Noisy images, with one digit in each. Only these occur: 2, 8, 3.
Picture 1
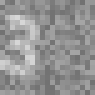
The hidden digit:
3
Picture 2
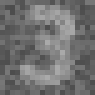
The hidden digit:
3
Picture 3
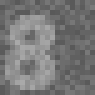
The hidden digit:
8
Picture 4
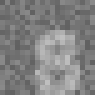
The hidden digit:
8
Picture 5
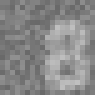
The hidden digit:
8
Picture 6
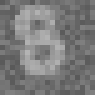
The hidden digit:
8
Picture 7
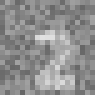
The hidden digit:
2
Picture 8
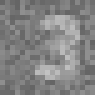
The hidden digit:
3
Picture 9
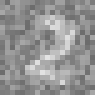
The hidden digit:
2
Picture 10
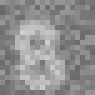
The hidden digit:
8
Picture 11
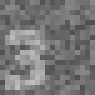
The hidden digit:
3
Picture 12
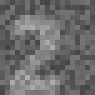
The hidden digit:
2
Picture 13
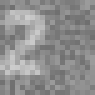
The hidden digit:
2
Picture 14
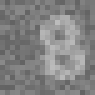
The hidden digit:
8
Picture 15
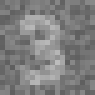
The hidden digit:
3
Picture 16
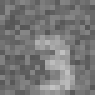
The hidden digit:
3
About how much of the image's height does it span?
two thirds
